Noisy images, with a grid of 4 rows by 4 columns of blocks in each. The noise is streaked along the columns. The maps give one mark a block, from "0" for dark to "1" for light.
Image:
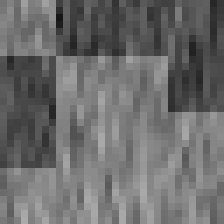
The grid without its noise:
1 0 0 0
0 1 1 0
0 1 1 1
1 1 1 1
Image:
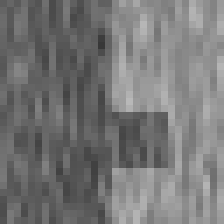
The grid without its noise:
0 0 1 1
0 0 1 1
0 0 0 1
0 0 1 1
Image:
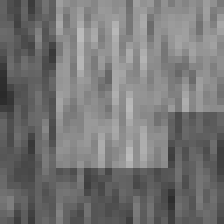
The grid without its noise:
0 1 1 1
0 1 1 1
0 1 1 0
0 0 0 0
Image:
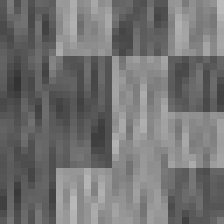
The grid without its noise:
0 1 0 1
0 0 1 0
0 0 1 1
0 1 1 0
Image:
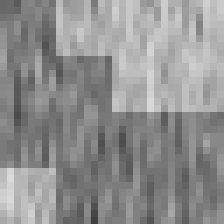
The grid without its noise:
0 1 1 1
0 0 1 1
0 0 0 0
1 0 0 0
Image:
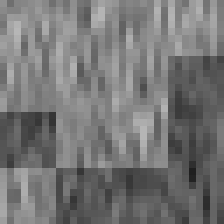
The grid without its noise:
1 1 1 1
1 1 1 0
0 1 1 0
1 0 0 0
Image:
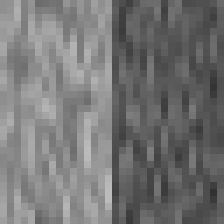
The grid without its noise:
1 1 0 0
1 1 0 0
1 1 0 0
1 1 0 0
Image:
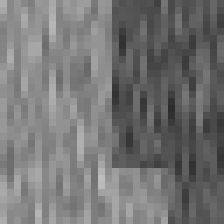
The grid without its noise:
1 1 0 0
1 1 0 0
1 1 0 0
1 1 1 0
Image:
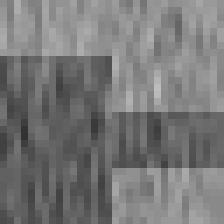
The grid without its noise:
1 1 1 1
0 0 1 1
0 0 0 0
0 0 1 1
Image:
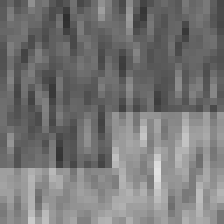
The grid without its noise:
0 0 0 0
0 0 0 0
0 0 1 1
1 1 1 1
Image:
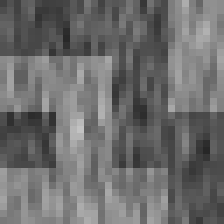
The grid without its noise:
0 0 0 1
1 1 0 1
0 1 0 0
1 1 1 0
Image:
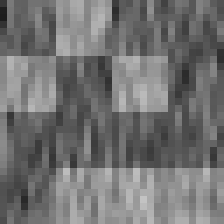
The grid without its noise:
0 1 0 0
1 0 1 0
0 0 0 0
0 1 1 1
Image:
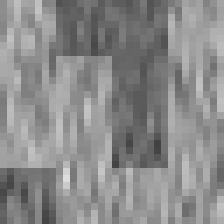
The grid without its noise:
1 0 0 1
1 1 0 1
1 1 0 1
0 1 1 1
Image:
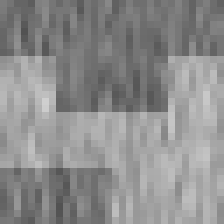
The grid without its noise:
0 0 0 0
1 0 0 1
1 1 1 1
0 0 1 1
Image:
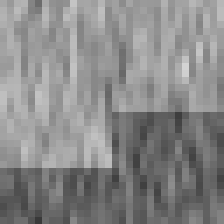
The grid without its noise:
1 1 1 1
1 1 1 1
1 1 0 0
0 0 0 0
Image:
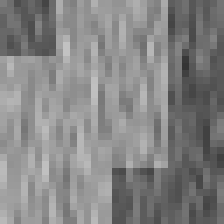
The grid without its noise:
0 1 1 0
1 1 1 0
1 1 1 0
1 1 0 0
